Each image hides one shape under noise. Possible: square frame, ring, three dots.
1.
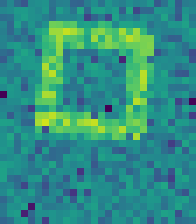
square frame
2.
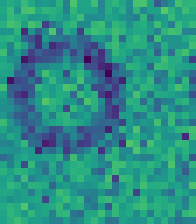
ring
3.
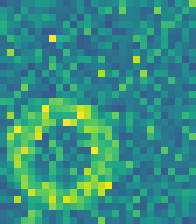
ring
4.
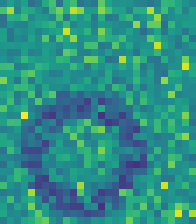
ring
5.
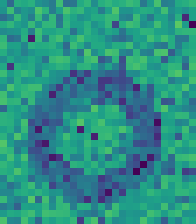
ring
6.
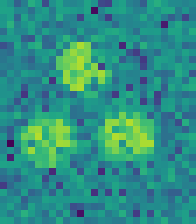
three dots
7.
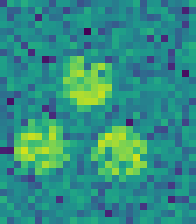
three dots
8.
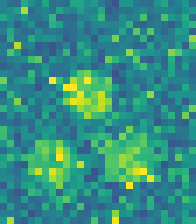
three dots
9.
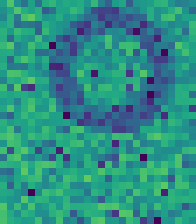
ring
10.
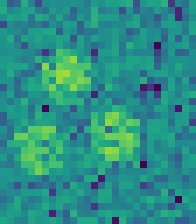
three dots
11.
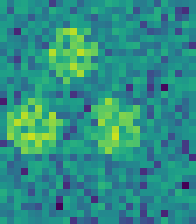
three dots
